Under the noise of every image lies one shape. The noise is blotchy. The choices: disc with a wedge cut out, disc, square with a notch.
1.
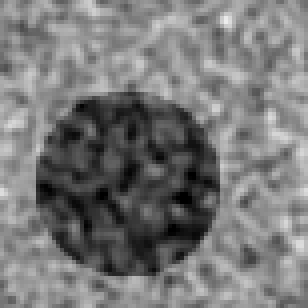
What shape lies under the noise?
disc
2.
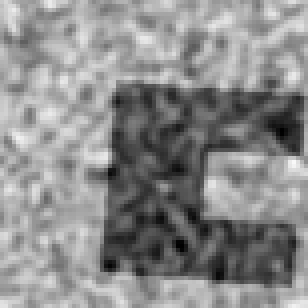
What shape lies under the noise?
square with a notch
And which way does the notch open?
right
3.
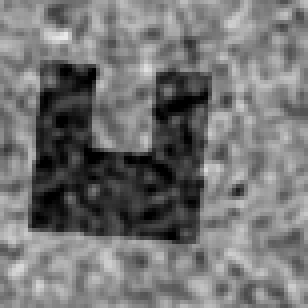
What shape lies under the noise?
square with a notch
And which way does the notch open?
up
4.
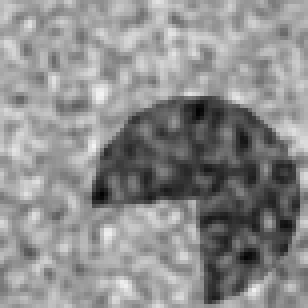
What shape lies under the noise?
disc with a wedge cut out
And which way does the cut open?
down and left
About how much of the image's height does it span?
two thirds
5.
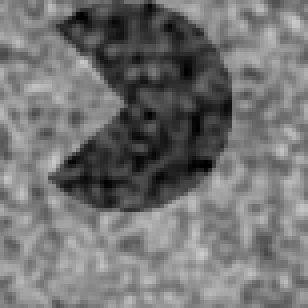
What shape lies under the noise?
disc with a wedge cut out
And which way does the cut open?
left
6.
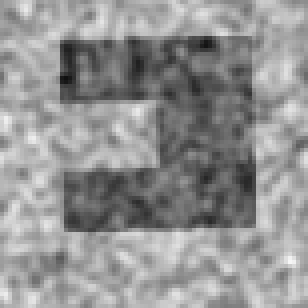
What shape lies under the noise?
square with a notch
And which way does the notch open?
left
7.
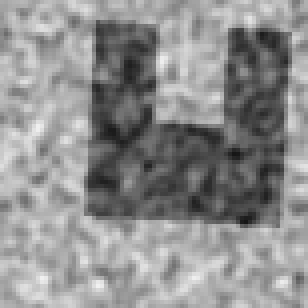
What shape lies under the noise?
square with a notch
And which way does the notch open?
up
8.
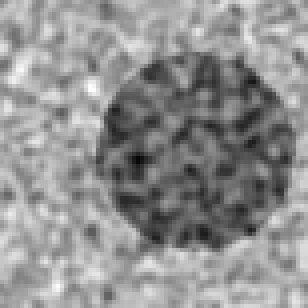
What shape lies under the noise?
disc
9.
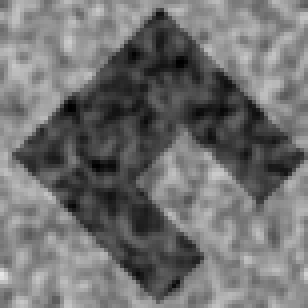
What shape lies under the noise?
square with a notch
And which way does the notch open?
down and right
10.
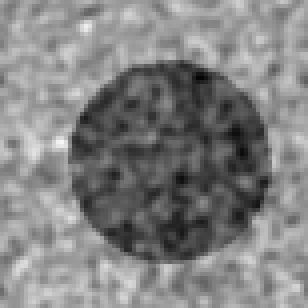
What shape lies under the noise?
disc
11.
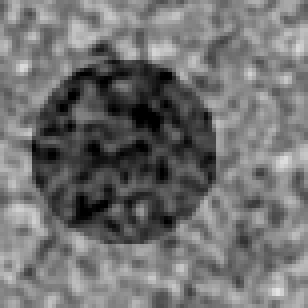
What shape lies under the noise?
disc
